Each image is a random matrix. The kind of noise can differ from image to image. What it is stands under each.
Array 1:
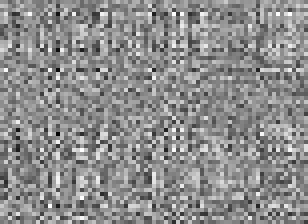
low rank plus noise
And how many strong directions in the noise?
two
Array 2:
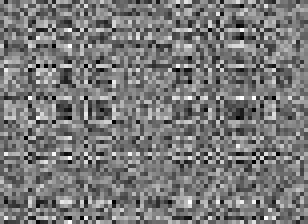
low rank plus noise
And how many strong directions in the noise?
one
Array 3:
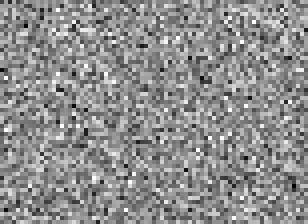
independent entries
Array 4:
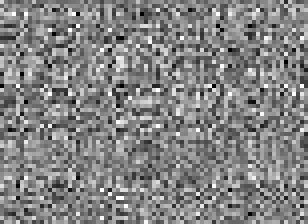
low rank plus noise
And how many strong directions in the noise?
three or four
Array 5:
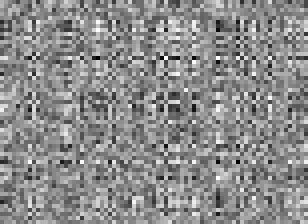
low rank plus noise
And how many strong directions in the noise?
one
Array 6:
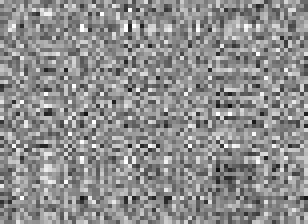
low rank plus noise
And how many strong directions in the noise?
three or four
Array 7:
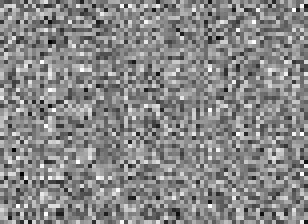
low rank plus noise
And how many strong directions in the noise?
three or four
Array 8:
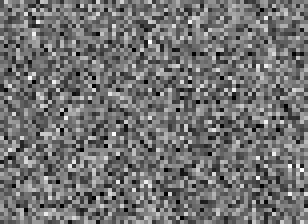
independent entries
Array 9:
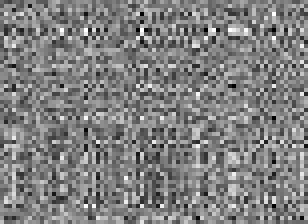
low rank plus noise
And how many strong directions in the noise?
two
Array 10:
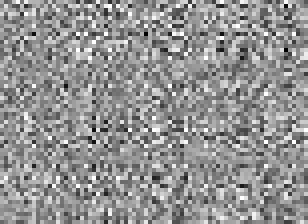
low rank plus noise
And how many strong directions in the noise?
three or four
